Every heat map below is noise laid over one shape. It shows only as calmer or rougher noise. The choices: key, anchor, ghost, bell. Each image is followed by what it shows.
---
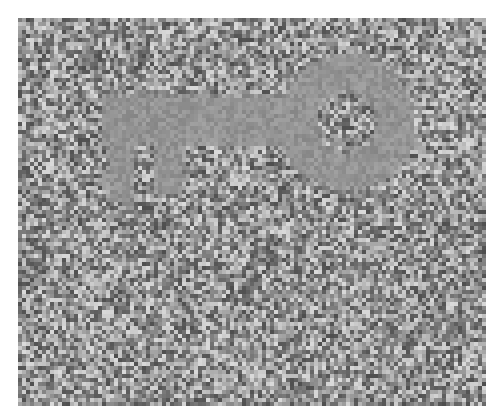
key
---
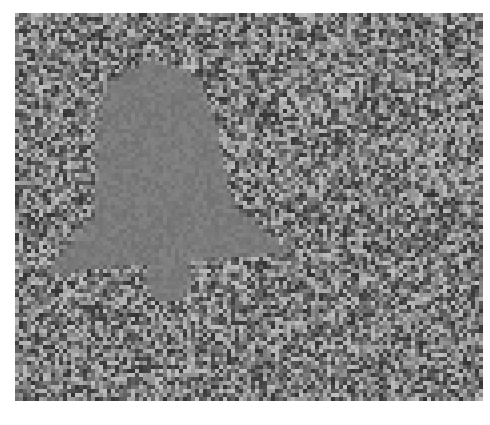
bell
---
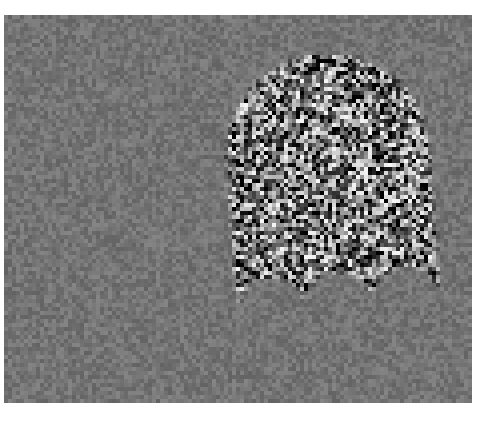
ghost
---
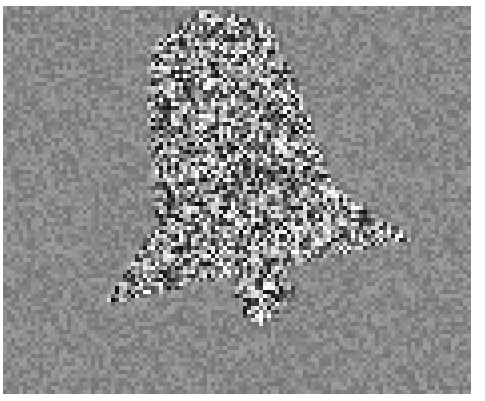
bell
